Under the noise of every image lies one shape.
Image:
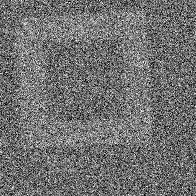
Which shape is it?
square frame
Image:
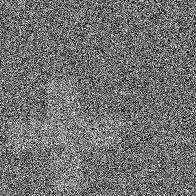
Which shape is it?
cross
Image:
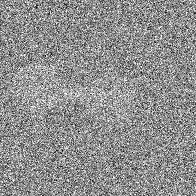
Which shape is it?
dumbbell
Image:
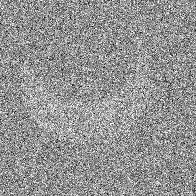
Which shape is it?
crescent
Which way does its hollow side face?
up
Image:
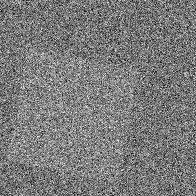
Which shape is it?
square
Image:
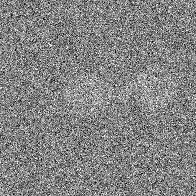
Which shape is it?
dumbbell
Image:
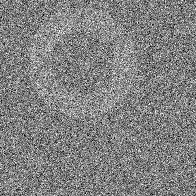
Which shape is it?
ring
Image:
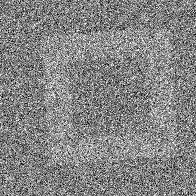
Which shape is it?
square frame
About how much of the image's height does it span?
two thirds
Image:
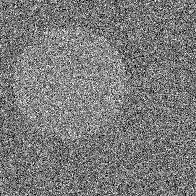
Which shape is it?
disc
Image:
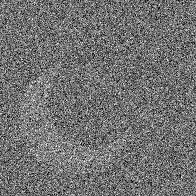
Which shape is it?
crescent
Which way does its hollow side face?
up and right
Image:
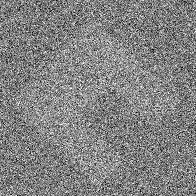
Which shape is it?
square with a notch
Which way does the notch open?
down and right
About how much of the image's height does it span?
nearly all
